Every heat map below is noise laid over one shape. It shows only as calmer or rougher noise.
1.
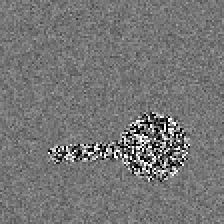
rough lollipop
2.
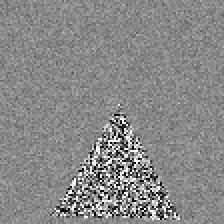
rough triangle
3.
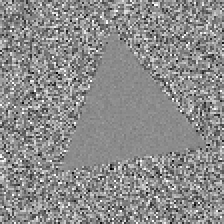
calm triangle
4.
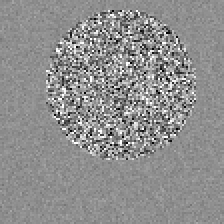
rough disc
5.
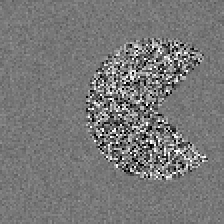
rough disc with a wedge cut out
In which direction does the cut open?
right
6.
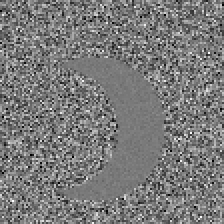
calm crescent
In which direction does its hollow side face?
left
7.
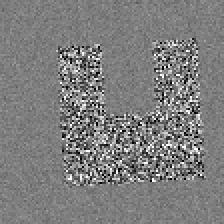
rough square with a notch
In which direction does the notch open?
up
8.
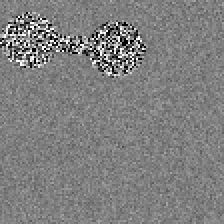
rough dumbbell
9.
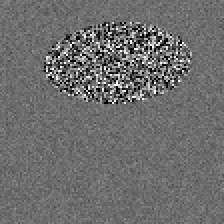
rough ellipse
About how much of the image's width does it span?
two thirds
